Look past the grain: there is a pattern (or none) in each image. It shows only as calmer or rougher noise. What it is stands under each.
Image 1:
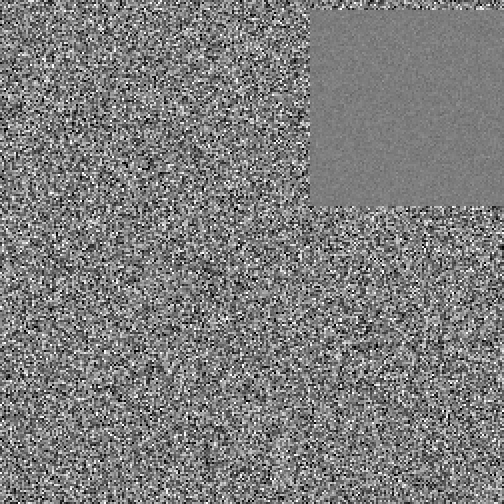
one block
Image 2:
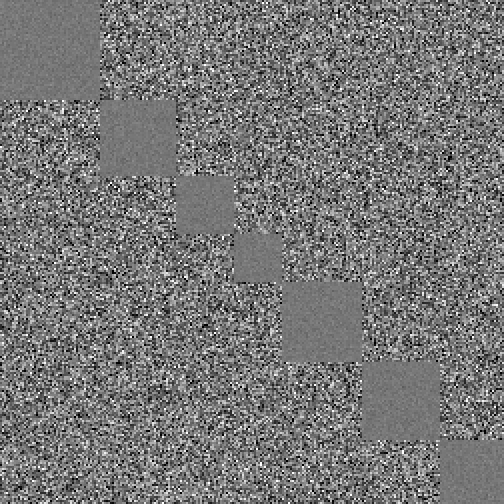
blocks along the diagonal
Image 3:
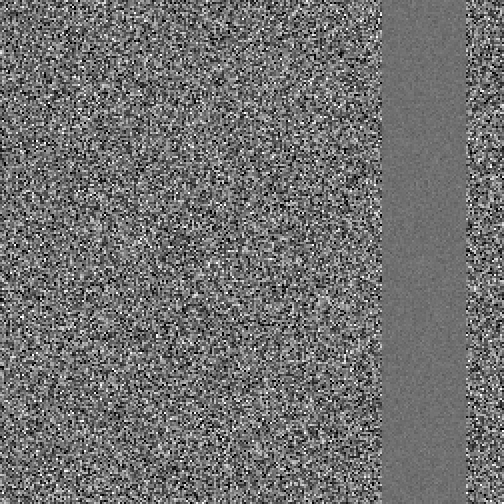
one band of columns
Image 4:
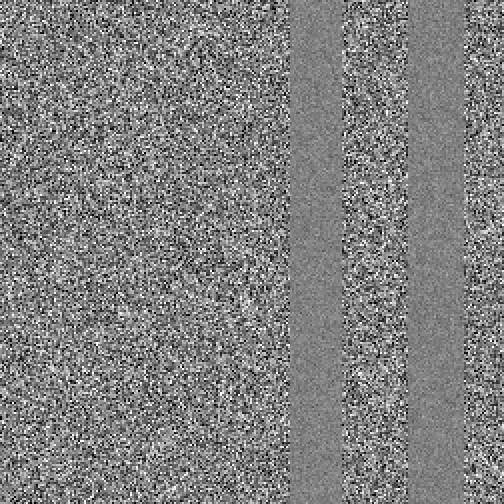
bands of columns
